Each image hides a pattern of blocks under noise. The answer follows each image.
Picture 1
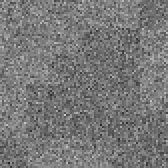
mirrored about the diagonal from the top left
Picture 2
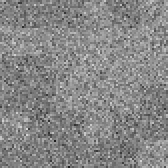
no symmetry
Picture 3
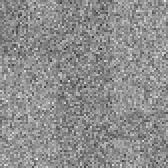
the same after a half turn
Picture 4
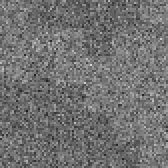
no symmetry
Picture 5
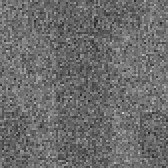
left and right mirror each other
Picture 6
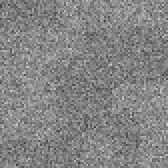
no symmetry
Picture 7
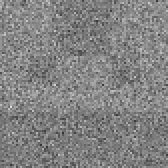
left and right mirror each other
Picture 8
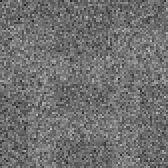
left and right mirror each other
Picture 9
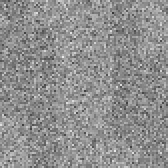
the same after a half turn
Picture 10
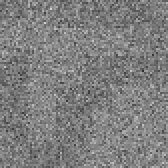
mirrored about the diagonal from the top left
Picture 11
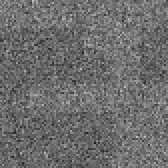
no symmetry
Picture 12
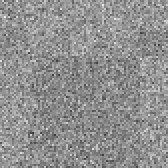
left and right mirror each other
